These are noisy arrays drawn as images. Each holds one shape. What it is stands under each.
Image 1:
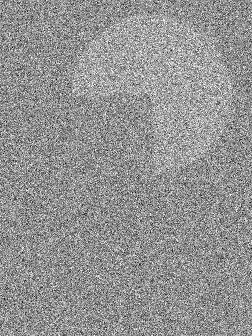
disc with a wedge cut out
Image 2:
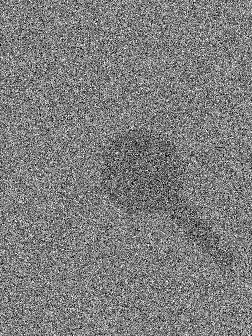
lollipop
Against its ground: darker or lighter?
darker
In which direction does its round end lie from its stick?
up and left
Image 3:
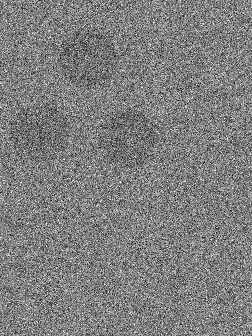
three dots
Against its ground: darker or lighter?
darker
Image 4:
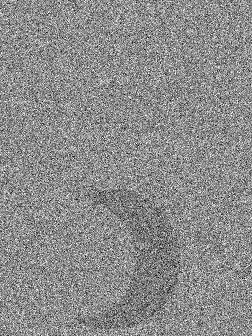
crescent
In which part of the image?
bottom middle
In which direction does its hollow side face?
left
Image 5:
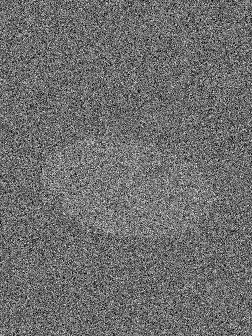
ellipse
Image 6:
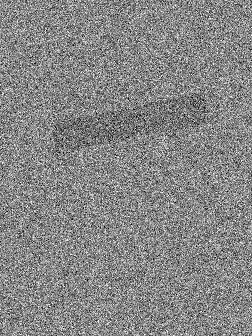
bar
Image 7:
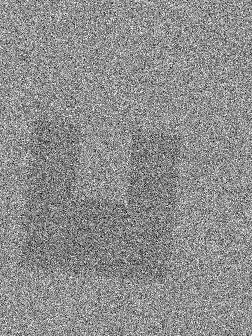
square with a notch
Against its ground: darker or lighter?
darker
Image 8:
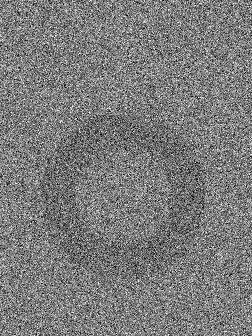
ring
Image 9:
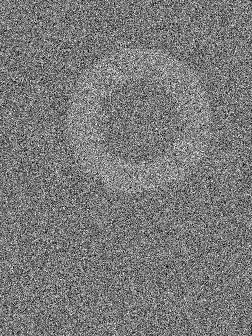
ring
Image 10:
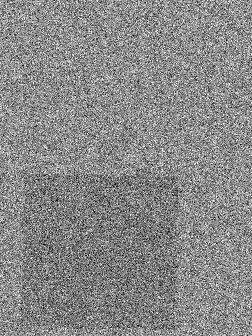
square
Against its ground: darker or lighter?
darker
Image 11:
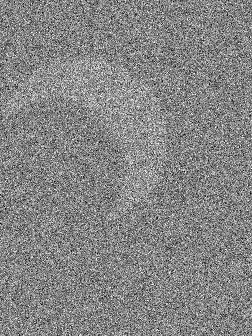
crescent
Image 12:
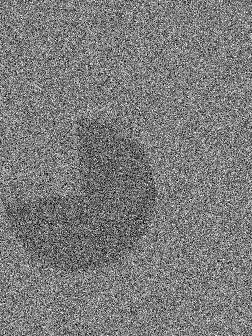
disc with a wedge cut out
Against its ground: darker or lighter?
darker
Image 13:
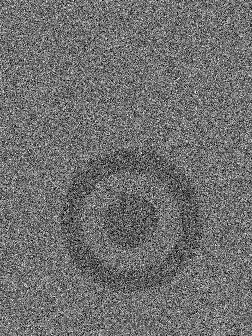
bullseye
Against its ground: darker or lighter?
darker
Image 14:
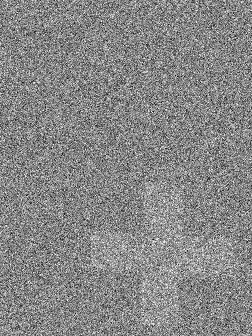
cross
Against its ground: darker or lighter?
lighter
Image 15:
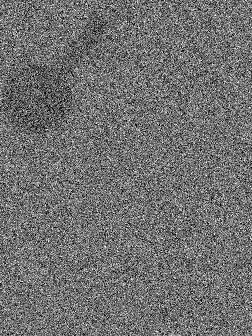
lollipop
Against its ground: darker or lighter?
darker
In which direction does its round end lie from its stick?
down and left
